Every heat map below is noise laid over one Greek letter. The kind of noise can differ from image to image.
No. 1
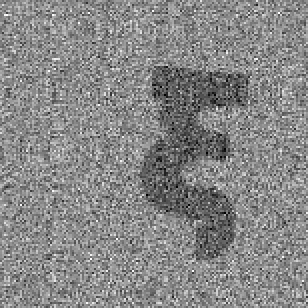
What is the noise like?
low rank plus noise
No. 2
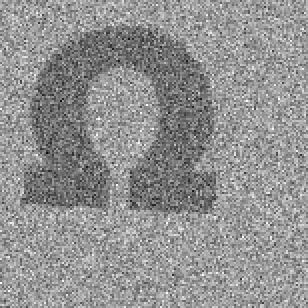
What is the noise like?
independent entries
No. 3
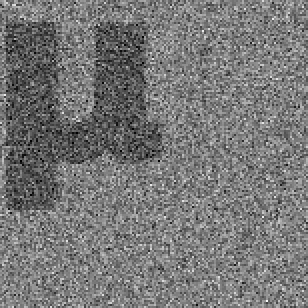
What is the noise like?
independent entries
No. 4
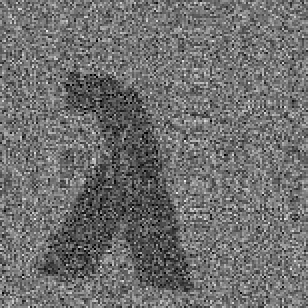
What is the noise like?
low rank plus noise
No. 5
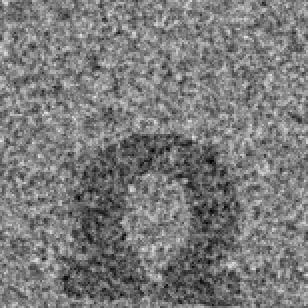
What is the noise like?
blotchy
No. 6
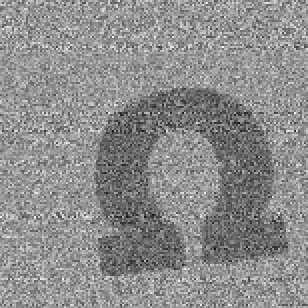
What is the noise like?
rows of uneven size
